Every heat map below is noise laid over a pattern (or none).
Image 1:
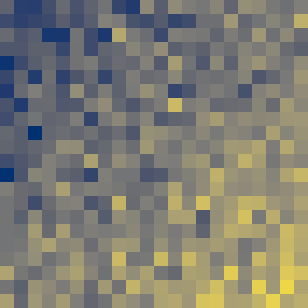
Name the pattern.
a smooth slope
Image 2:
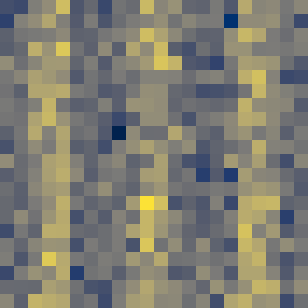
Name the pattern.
vertical stripes
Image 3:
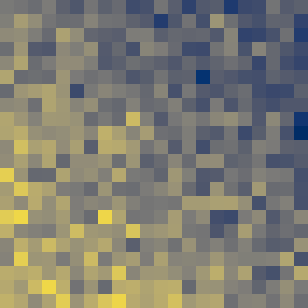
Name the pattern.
a smooth slope
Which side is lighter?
bottom left
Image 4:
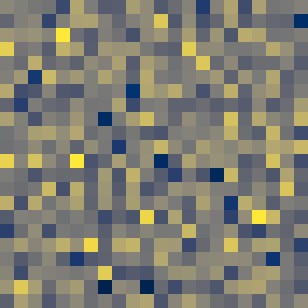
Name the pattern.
only noise
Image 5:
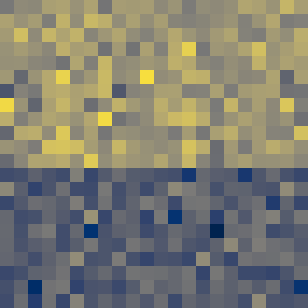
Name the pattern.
a sharp edge
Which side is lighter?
top
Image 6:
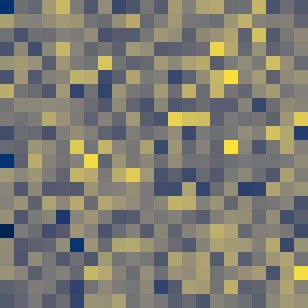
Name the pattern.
only noise
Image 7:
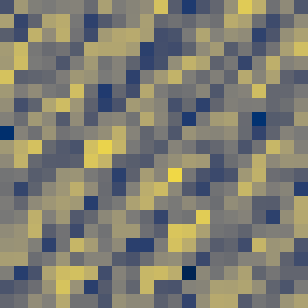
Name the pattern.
diagonal stripes
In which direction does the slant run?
bottom left to top right
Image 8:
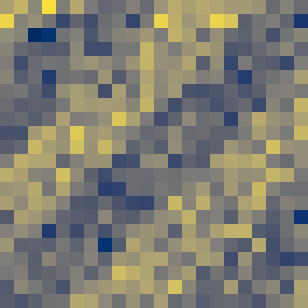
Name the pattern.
diagonal stripes
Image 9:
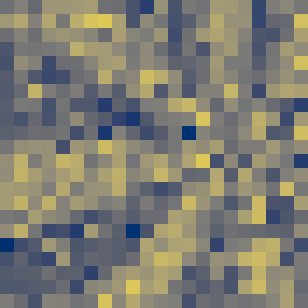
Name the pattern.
spokes from one point
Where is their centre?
middle right
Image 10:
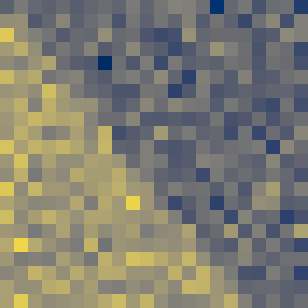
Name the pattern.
a sharp edge
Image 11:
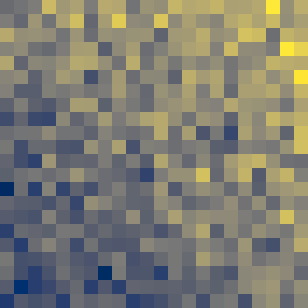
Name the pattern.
a smooth slope
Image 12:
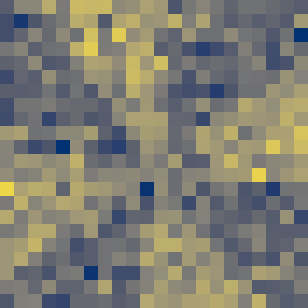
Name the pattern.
spokes from one point
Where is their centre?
centre
